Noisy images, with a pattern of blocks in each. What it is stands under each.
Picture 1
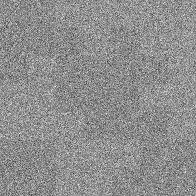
mirrored about the diagonal from the bottom left
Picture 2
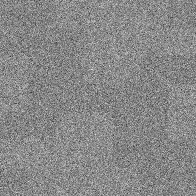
the same after a half turn
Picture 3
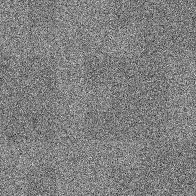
top and bottom mirror each other
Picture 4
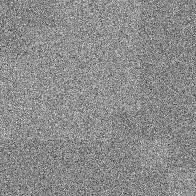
mirrored about the diagonal from the top left
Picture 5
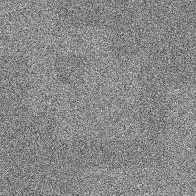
mirrored about the diagonal from the top left
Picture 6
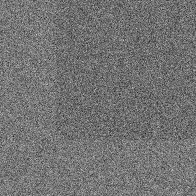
mirrored about the diagonal from the bottom left
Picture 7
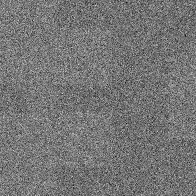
top and bottom mirror each other
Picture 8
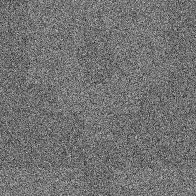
left and right mirror each other
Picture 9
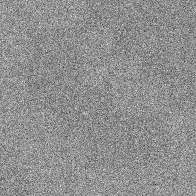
mirrored about the diagonal from the bottom left
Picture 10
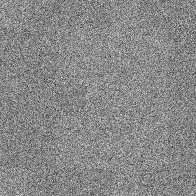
top and bottom mirror each other
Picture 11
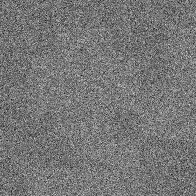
mirrored about the diagonal from the top left
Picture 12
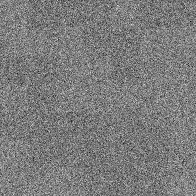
no symmetry
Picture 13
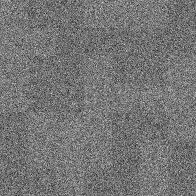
no symmetry
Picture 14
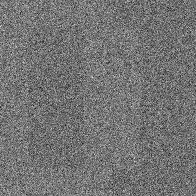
top and bottom mirror each other
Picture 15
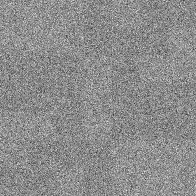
the same after a half turn
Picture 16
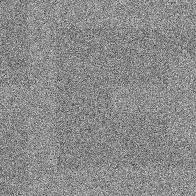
top and bottom mirror each other
